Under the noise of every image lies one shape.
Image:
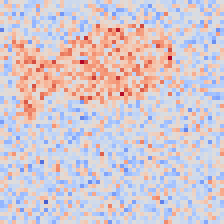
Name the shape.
fish
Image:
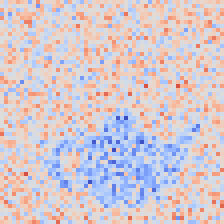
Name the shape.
teapot
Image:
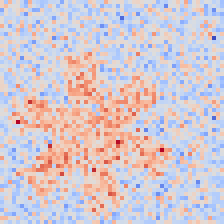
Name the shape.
asterisk
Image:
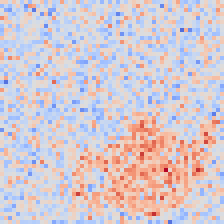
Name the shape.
teapot
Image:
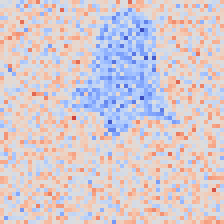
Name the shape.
bell
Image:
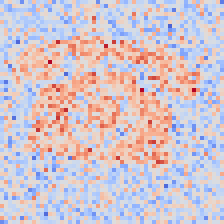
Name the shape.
telephone
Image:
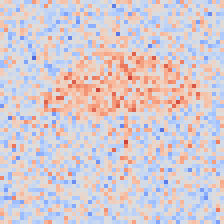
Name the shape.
umbrella
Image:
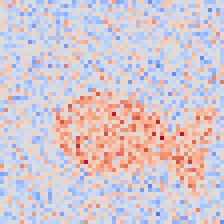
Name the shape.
fish
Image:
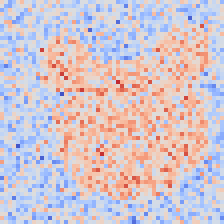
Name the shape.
bear's head
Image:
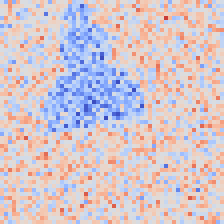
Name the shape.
chess pawn
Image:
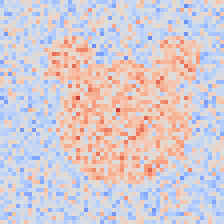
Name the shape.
bear's head
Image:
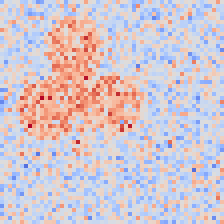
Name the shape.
club
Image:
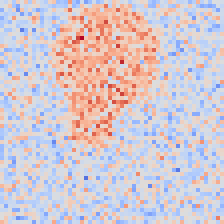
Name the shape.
light bulb
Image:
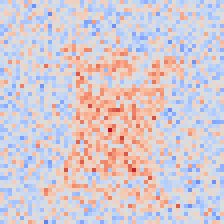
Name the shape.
chess rook
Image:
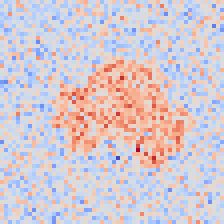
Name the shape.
car
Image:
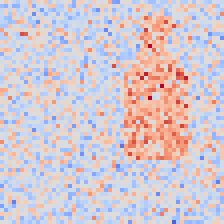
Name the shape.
bottle
